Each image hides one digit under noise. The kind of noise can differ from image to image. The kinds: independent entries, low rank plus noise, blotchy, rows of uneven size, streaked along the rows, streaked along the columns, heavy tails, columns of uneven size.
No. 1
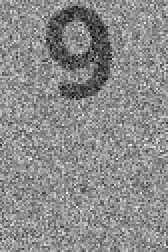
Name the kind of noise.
independent entries
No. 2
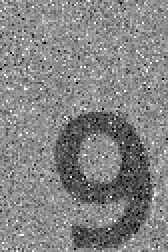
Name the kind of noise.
heavy tails
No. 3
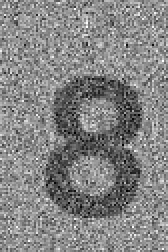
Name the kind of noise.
low rank plus noise
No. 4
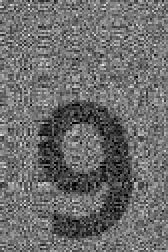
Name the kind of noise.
low rank plus noise
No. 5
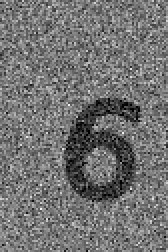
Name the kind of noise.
independent entries
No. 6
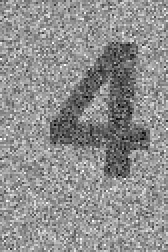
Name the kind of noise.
independent entries
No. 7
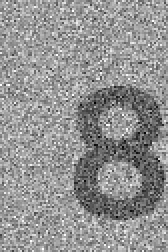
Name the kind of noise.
independent entries
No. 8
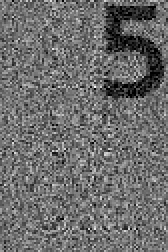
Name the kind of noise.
low rank plus noise
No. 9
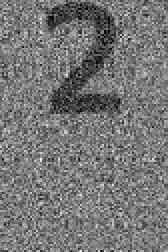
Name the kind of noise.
low rank plus noise
